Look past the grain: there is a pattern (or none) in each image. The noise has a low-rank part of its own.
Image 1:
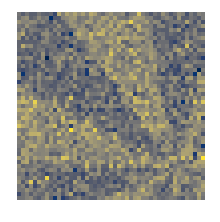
spokes from one point
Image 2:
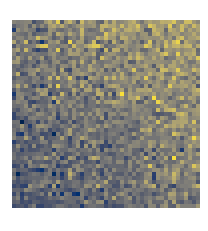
a smooth slope
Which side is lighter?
top right
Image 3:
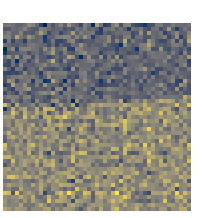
a sharp edge
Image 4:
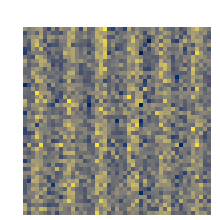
vertical stripes
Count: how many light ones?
6
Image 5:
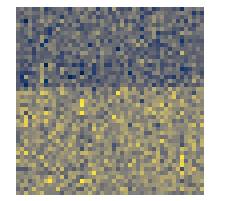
a sharp edge
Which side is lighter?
bottom
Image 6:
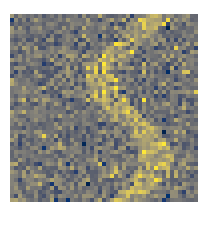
a wavy band
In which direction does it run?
top to bottom
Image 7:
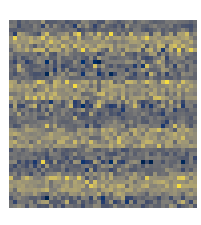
horizontal stripes
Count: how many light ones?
4
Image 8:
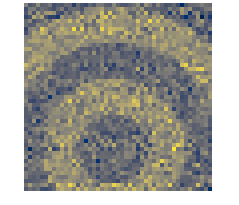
rings round one point
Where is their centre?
bottom middle
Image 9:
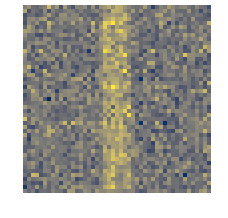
one vertical stripe
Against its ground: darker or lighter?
lighter
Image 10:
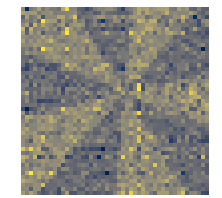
spokes from one point
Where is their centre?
centre
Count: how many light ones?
5
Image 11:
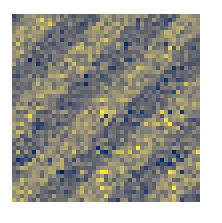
diagonal stripes
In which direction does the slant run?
bottom left to top right
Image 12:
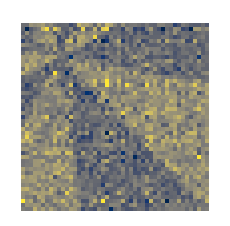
spokes from one point
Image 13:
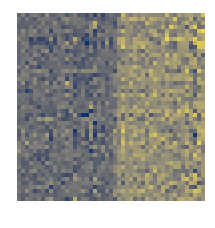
a sharp edge
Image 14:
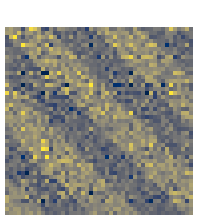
diagonal stripes
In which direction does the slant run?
top left to bottom right
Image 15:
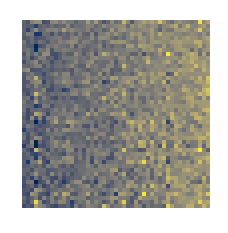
a smooth slope
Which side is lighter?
right
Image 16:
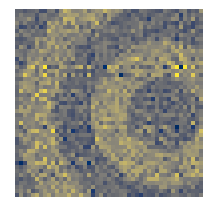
rings round one point
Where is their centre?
middle right
